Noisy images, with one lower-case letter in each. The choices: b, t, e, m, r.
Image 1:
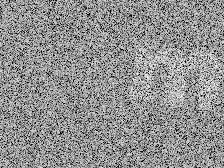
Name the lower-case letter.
m
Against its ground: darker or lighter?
lighter
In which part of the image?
middle right
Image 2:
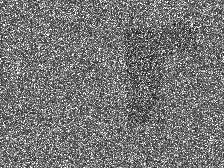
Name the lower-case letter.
r
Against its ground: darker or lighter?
darker
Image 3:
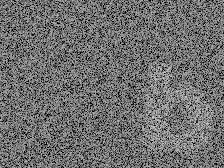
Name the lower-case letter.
b
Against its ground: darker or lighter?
lighter
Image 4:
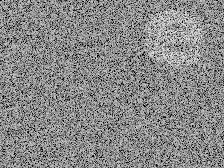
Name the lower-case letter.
e
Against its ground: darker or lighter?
lighter
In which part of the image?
top right
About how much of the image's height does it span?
a third
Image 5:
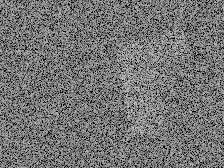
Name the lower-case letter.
r
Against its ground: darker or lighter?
lighter
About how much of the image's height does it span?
two thirds
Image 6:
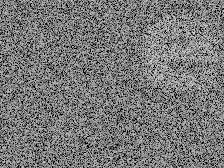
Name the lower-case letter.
e
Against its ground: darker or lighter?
lighter
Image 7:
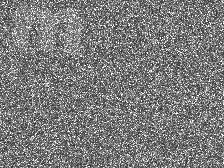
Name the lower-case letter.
m
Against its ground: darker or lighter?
lighter
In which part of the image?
top left
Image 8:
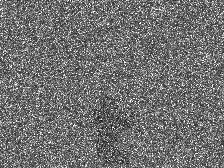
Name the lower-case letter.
t
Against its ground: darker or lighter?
darker
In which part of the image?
bottom middle
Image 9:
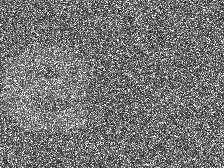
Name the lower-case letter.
e
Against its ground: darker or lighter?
lighter
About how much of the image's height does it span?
half
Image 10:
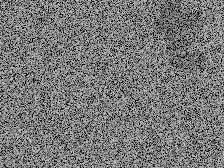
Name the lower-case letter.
t
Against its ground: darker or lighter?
darker
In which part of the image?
top right
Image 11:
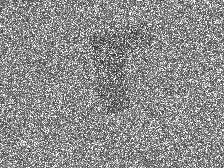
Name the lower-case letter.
r
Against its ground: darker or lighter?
darker
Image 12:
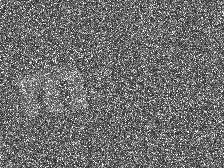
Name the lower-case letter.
m
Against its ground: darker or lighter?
lighter
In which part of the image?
middle left
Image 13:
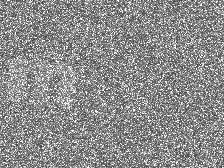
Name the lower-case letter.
m
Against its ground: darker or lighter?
lighter
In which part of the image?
middle left
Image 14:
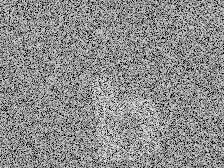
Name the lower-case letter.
b
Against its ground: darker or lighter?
lighter
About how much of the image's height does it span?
half
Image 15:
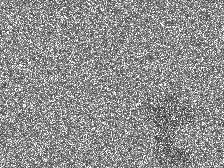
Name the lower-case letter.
t
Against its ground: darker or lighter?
darker
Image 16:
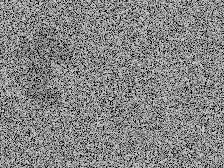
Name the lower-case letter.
t
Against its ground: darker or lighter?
darker
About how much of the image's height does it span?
half
